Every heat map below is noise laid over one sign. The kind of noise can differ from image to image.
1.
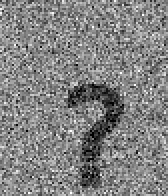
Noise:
independent entries
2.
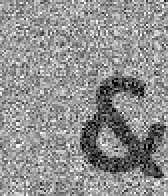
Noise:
low rank plus noise
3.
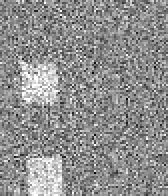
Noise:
low rank plus noise
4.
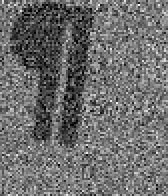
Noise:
low rank plus noise
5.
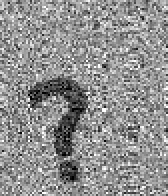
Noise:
low rank plus noise
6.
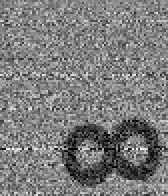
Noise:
rows of uneven size
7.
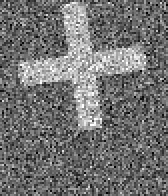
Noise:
independent entries
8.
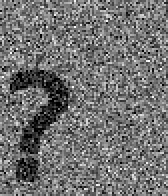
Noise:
independent entries
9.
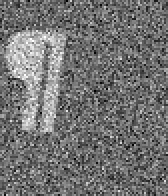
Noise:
independent entries
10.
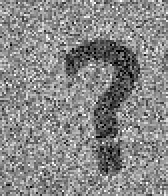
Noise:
independent entries
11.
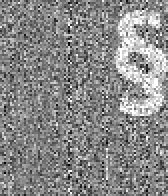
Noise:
columns of uneven size
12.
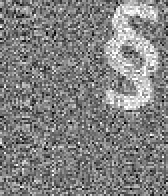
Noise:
low rank plus noise
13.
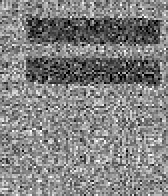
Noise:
low rank plus noise
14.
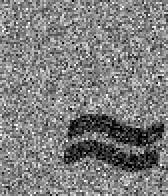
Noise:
independent entries
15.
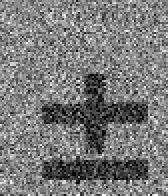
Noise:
low rank plus noise
